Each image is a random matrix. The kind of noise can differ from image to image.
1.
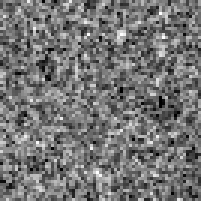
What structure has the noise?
blotchy
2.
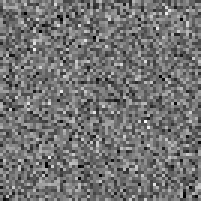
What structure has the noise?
independent entries
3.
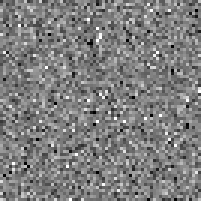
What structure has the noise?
heavy tails
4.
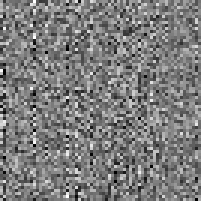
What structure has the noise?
columns of uneven size
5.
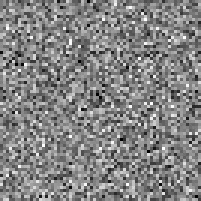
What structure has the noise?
independent entries
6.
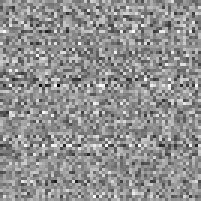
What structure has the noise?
rows of uneven size
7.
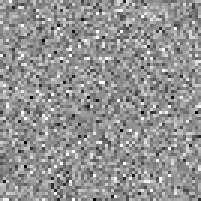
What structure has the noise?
heavy tails
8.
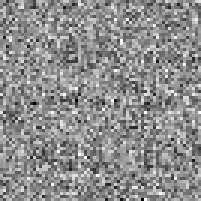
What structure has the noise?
low rank plus noise
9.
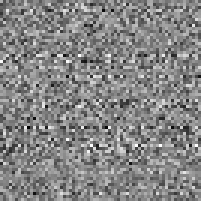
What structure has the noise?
rows of uneven size
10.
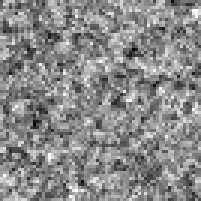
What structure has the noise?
blotchy
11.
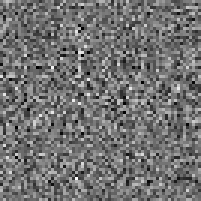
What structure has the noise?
low rank plus noise
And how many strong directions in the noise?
five to eight
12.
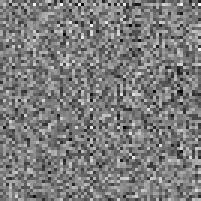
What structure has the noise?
low rank plus noise
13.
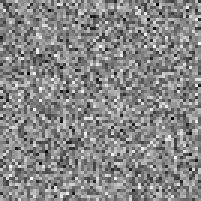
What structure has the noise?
independent entries
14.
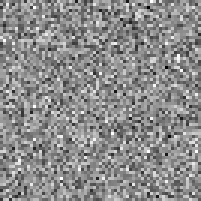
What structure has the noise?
independent entries
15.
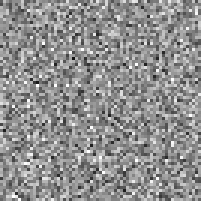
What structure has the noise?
independent entries
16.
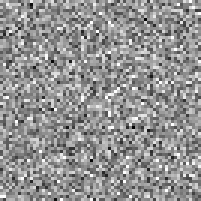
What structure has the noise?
independent entries
